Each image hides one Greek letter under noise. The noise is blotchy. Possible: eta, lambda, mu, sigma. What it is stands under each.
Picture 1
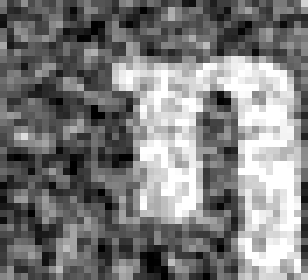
eta
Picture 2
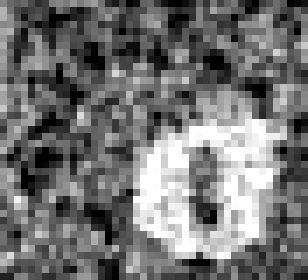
sigma
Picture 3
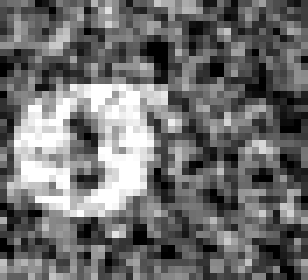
sigma
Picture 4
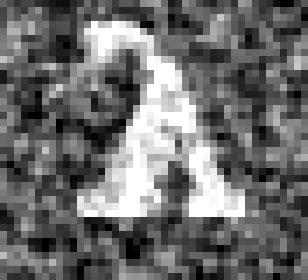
lambda
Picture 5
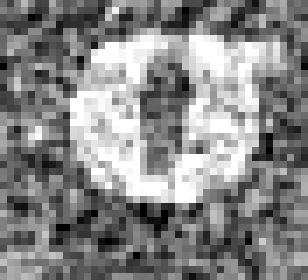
sigma
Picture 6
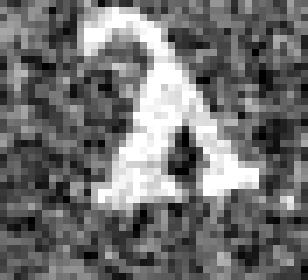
lambda
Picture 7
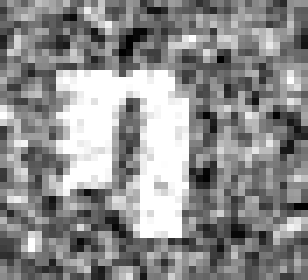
eta
